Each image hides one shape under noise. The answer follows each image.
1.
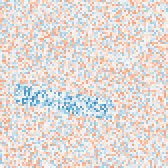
bar
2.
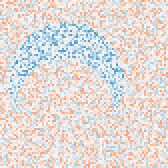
crescent
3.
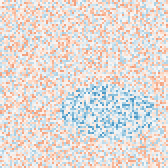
ellipse
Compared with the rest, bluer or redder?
bluer
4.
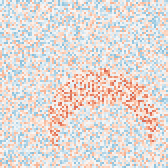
crescent
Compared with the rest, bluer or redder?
redder
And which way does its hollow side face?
down
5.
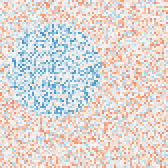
disc
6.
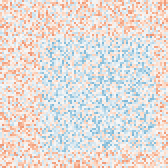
square
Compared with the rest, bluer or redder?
bluer
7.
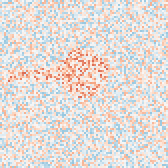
lollipop
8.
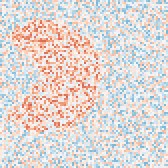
disc with a wedge cut out
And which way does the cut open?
left
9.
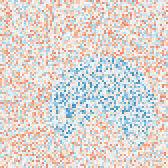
disc with a wedge cut out
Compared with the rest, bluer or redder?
bluer
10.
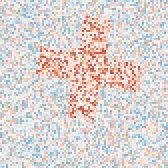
cross
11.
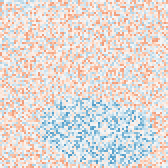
ellipse
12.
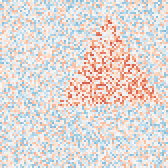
triangle
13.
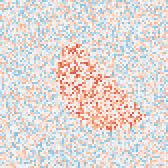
half disc
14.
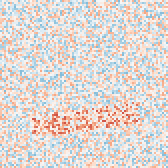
bar
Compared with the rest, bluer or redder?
redder
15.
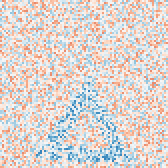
triangle frame
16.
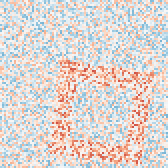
square frame
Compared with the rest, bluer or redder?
redder
